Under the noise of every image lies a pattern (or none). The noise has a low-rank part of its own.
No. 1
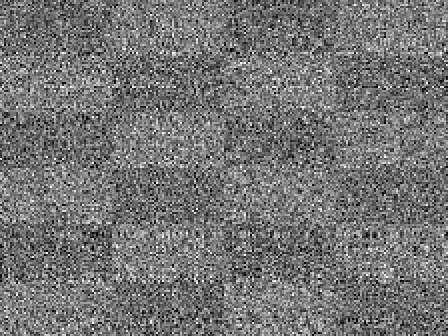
a checkerboard
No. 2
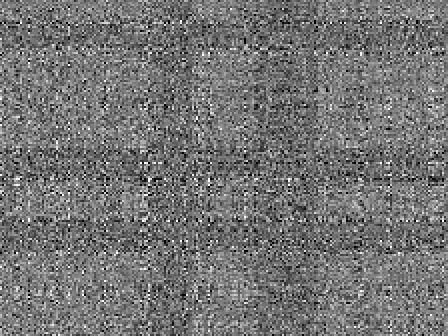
bands of rows crossing bands of columns
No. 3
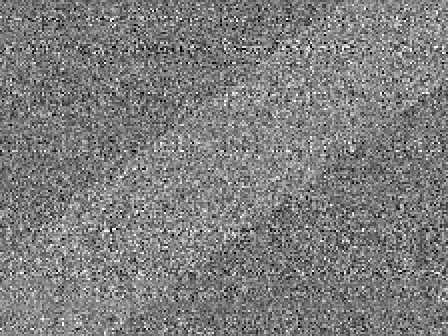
a diagonal band
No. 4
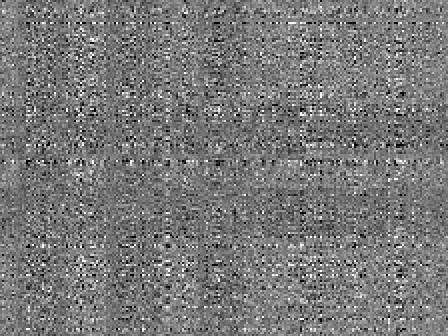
bands of rows crossing bands of columns
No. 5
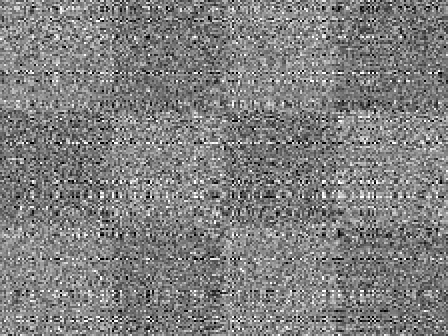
a checkerboard
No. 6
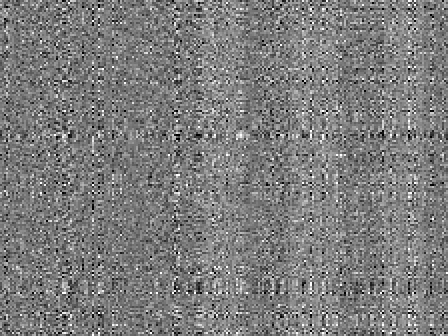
bands of columns
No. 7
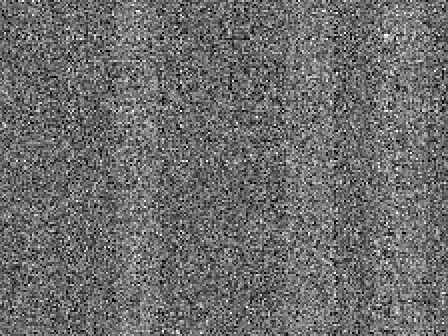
bands of columns
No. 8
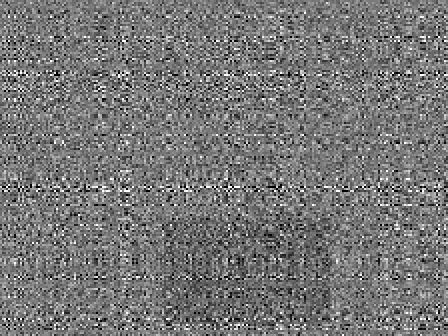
one block
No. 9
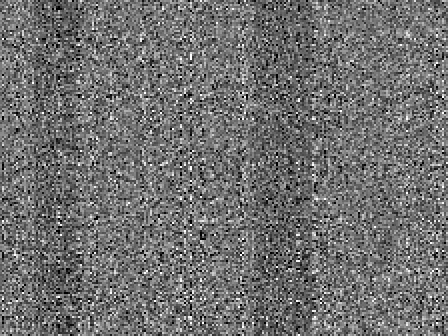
bands of columns
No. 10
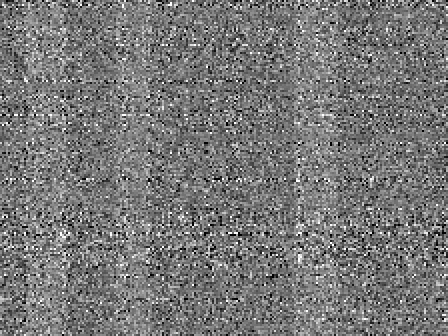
bands of columns
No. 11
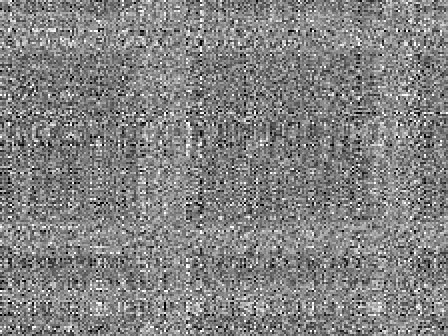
bands of rows crossing bands of columns
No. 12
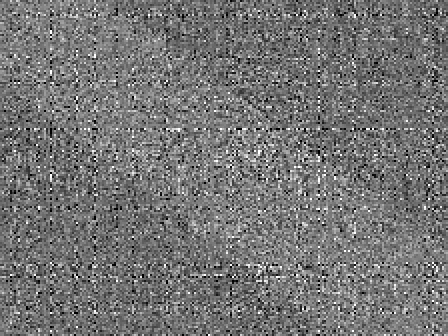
a diagonal band
